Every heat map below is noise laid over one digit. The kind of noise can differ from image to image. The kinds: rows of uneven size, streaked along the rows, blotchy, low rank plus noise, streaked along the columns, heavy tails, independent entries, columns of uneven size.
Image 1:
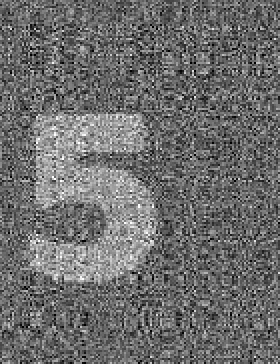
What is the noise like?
low rank plus noise
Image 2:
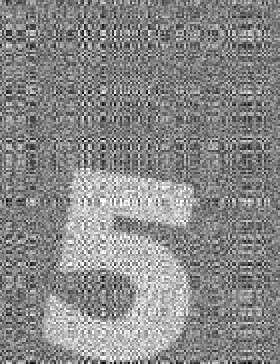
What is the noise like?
low rank plus noise
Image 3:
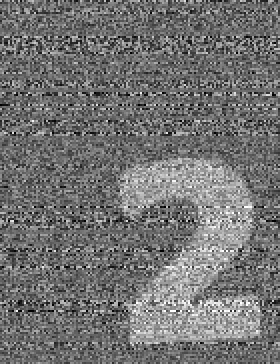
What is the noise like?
rows of uneven size
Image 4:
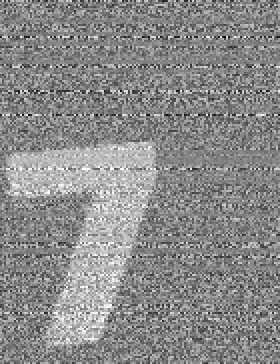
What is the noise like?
rows of uneven size
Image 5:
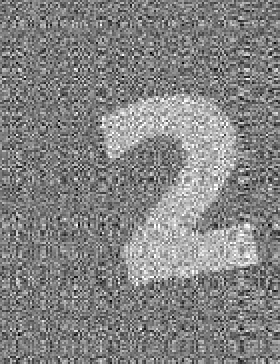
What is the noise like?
low rank plus noise
